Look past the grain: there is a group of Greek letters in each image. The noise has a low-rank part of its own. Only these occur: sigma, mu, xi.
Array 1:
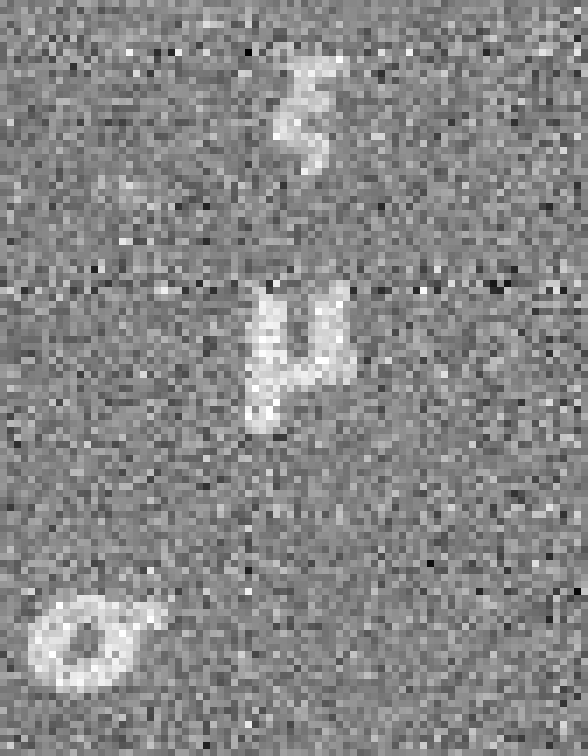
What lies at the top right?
nothing
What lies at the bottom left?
sigma
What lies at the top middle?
xi
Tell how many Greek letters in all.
3
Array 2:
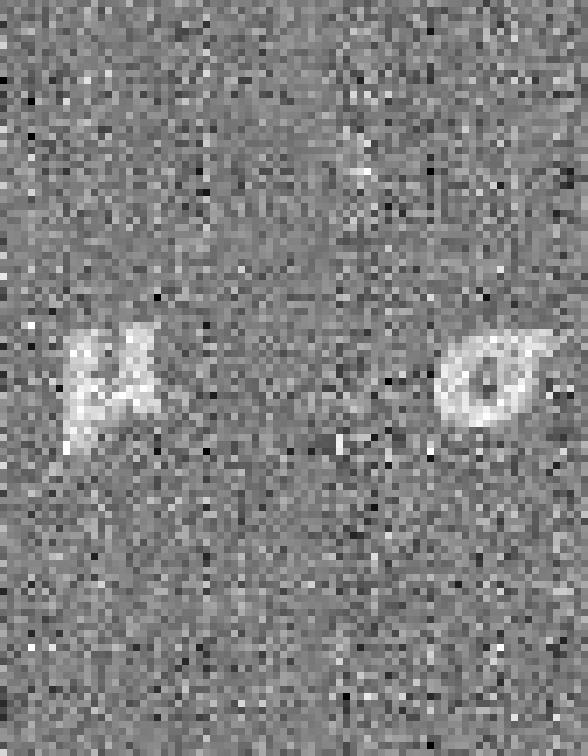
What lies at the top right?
nothing
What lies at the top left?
nothing
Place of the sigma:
middle right
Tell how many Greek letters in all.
2
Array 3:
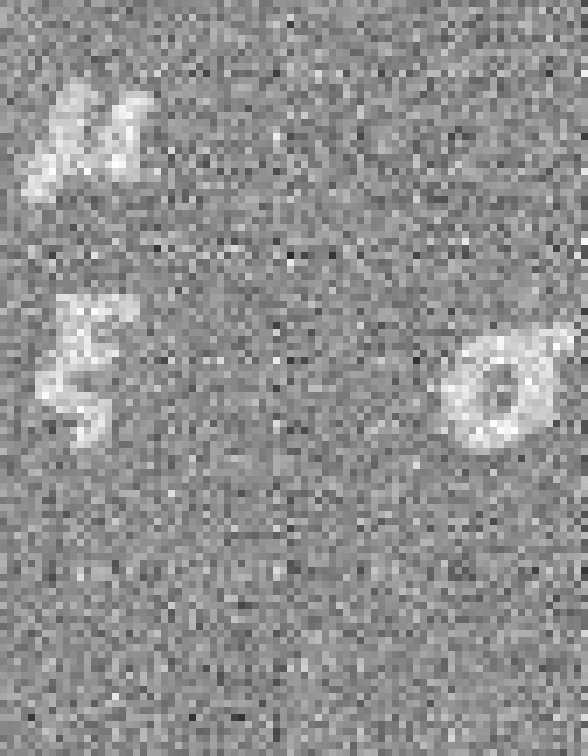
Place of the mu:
top left
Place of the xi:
middle left
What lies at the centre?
nothing
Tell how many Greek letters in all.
3
